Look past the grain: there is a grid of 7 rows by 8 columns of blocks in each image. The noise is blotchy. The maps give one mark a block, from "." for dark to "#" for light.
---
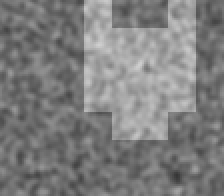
...#..#.
...####.
...####.
...####.
....##..
........
........
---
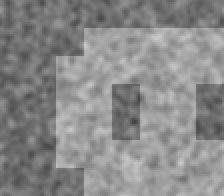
........
...#####
..######
..##.##.
..##.##.
..######
...#####
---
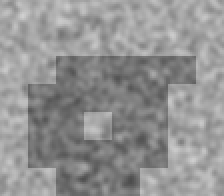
########
########
##.....#
#.....##
#..#..##
#.....##
##...###
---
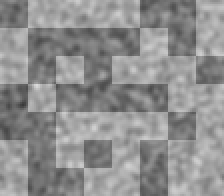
.####..#
#....#.#
#.#.###.
.#....##
..####.#
#.#.#.##
#..##.##
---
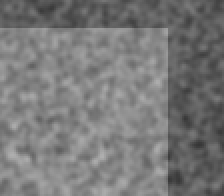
........
######..
######..
######..
######..
######..
######..
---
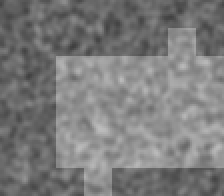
........
......#.
..######
..######
..######
..######
...#....
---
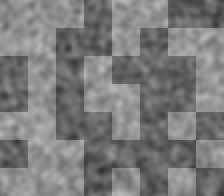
###.##..
##..#.##
.#.#...#
.#.##..#
##..#.#.
.##....#
###.#.#.
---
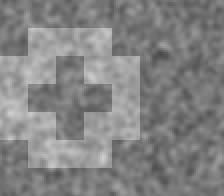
........
.###....
##.##...
#...#...
##.##...
.###....
........
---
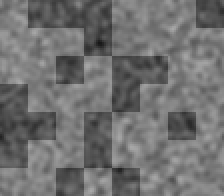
#...###.
###.####
##.#..##
.###.###
..#.##.#
.##.####
##.#.###
